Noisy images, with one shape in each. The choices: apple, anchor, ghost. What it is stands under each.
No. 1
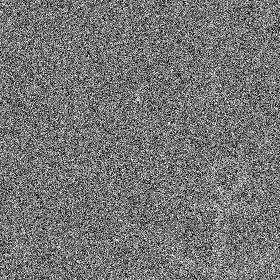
anchor
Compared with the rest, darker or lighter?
lighter
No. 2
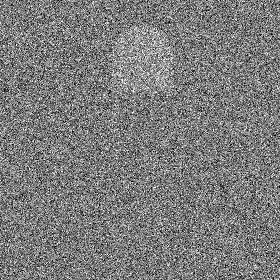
ghost
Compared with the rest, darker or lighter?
lighter
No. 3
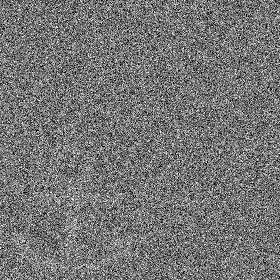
anchor
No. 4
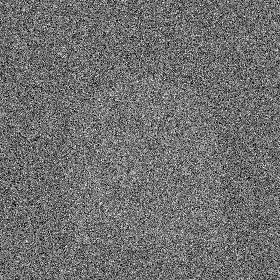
ghost
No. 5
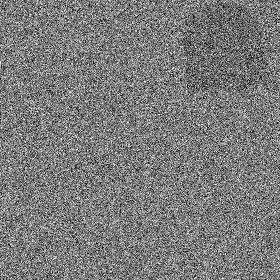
ghost
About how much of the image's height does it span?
a third
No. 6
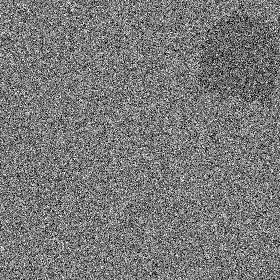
ghost
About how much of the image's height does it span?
a third
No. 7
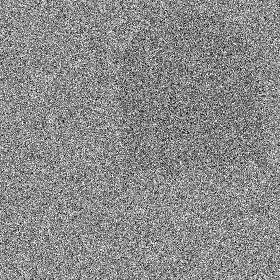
ghost
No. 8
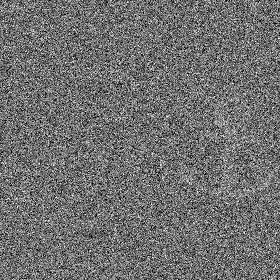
anchor
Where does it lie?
middle right
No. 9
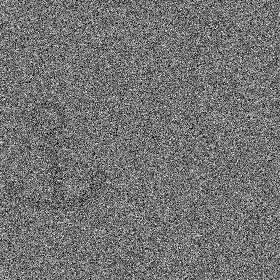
anchor
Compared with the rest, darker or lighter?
darker
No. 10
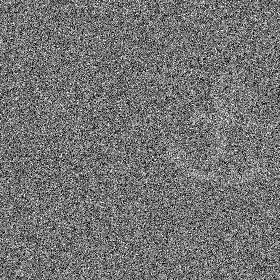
anchor
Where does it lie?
middle right
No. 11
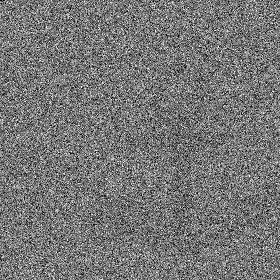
anchor
